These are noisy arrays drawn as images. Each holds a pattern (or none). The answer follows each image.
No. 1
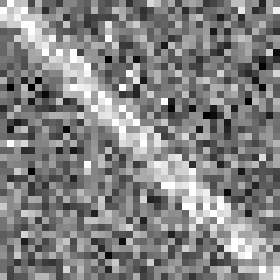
a diagonal band
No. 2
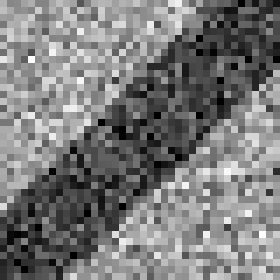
a diagonal band
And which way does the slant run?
bottom left to top right
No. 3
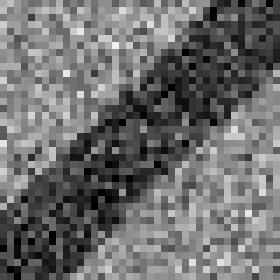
a diagonal band
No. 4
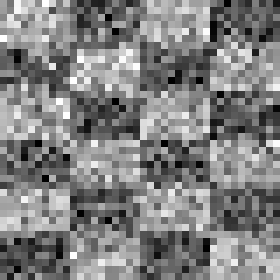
a checkerboard
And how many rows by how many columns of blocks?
6 by 4
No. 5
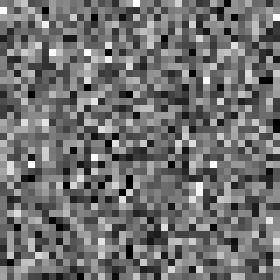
only noise
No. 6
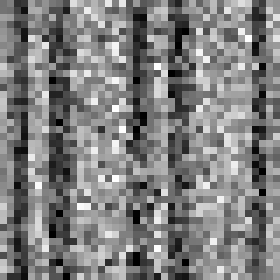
bands of columns
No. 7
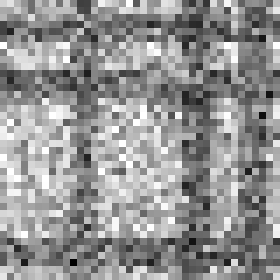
bands of rows crossing bands of columns
